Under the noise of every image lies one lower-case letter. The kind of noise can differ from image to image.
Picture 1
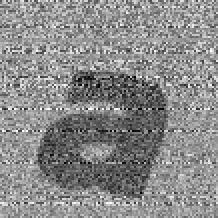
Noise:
rows of uneven size
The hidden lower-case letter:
a
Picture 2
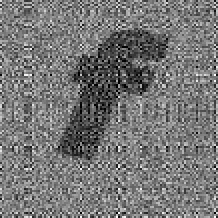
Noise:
low rank plus noise
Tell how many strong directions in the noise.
one
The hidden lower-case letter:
f
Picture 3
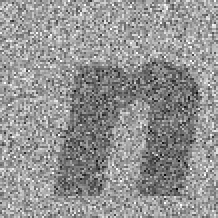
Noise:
independent entries
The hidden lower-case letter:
n
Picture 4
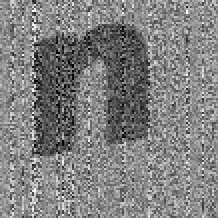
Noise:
columns of uneven size
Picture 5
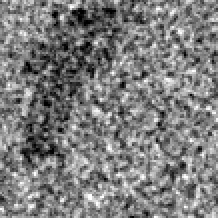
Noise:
blotchy
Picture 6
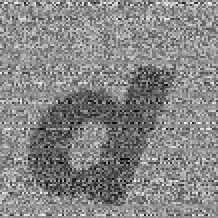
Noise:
rows of uneven size
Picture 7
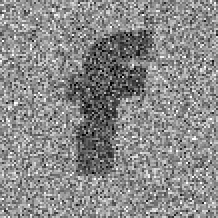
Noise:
independent entries
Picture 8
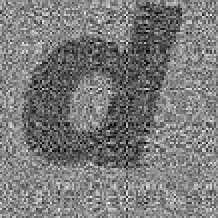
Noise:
low rank plus noise
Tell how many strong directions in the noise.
two
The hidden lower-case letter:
d
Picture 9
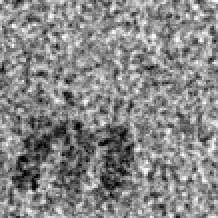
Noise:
blotchy
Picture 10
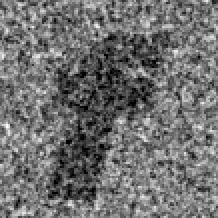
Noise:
blotchy
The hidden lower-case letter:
f
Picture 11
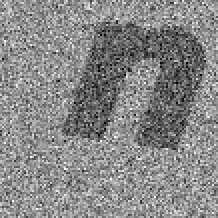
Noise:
independent entries
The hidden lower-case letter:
n
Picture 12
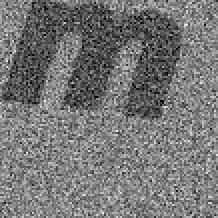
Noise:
independent entries
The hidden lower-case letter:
m
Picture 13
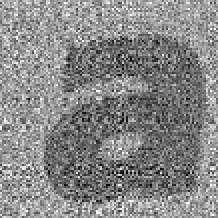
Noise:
low rank plus noise
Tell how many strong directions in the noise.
three or four
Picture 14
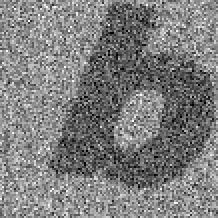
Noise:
independent entries
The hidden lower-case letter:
b
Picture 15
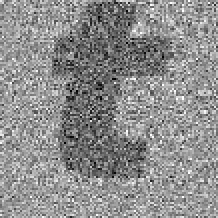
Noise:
low rank plus noise
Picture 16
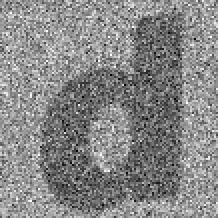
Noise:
independent entries
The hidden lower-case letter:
d
